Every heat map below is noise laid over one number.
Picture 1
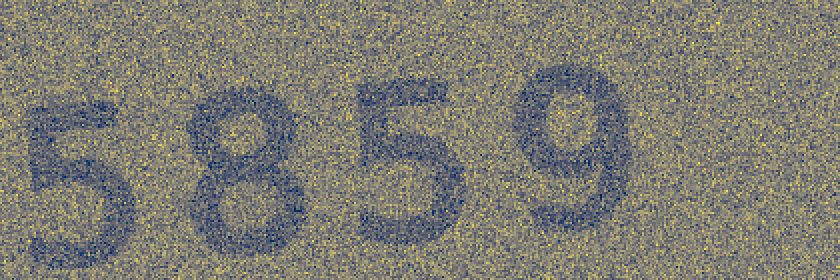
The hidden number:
5859
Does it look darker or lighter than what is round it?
darker
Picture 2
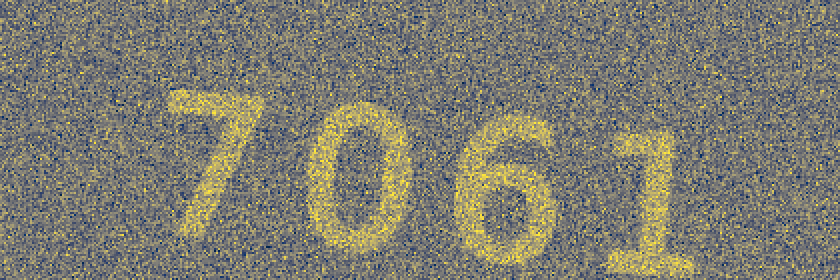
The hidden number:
7061
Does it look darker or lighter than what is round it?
lighter
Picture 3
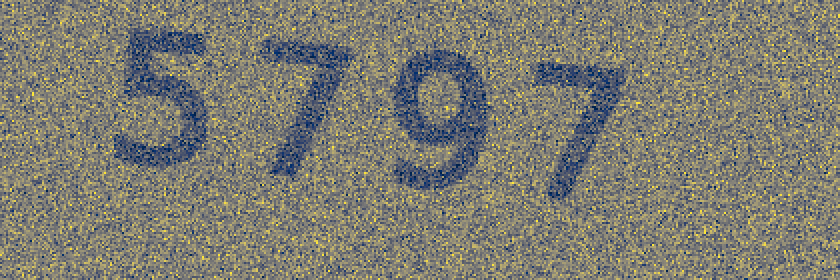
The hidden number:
5797
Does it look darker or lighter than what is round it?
darker
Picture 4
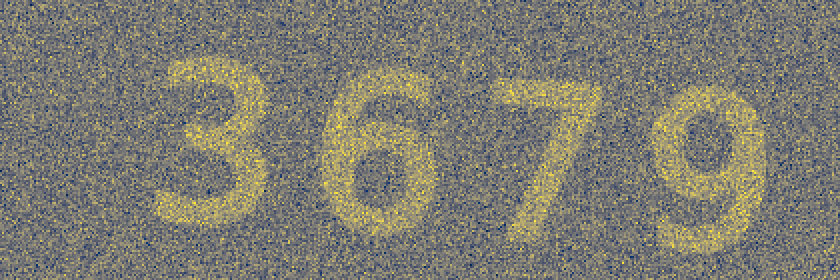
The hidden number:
3679
